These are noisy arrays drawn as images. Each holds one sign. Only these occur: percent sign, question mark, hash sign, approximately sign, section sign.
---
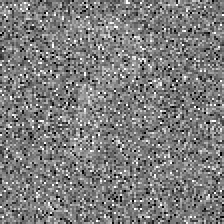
question mark
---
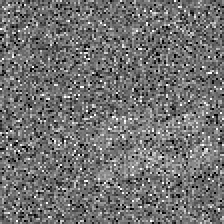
approximately sign
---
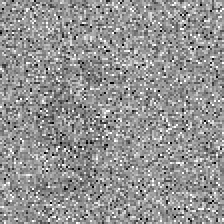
section sign
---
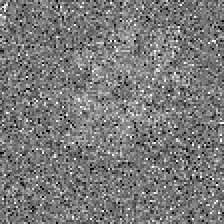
hash sign
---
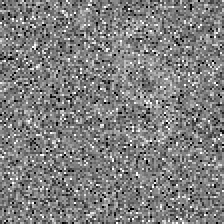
section sign
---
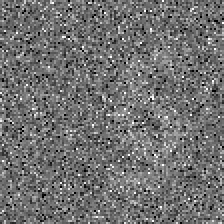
section sign
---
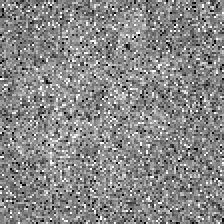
hash sign
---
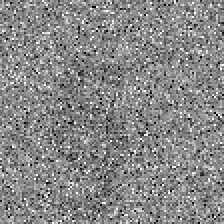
section sign
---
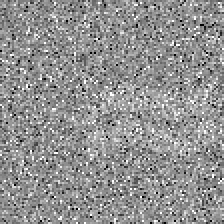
approximately sign
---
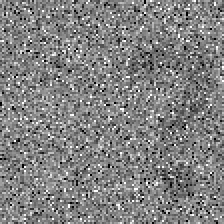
question mark
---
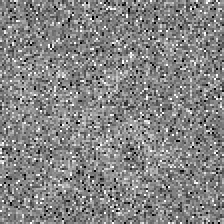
percent sign
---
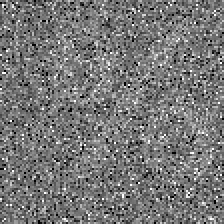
percent sign
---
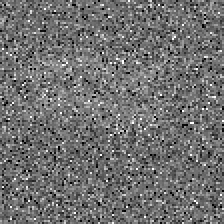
approximately sign
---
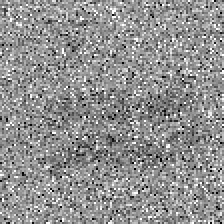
approximately sign
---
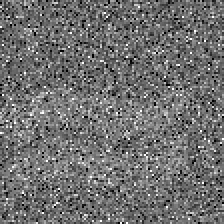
approximately sign
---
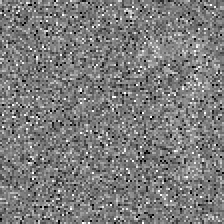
question mark
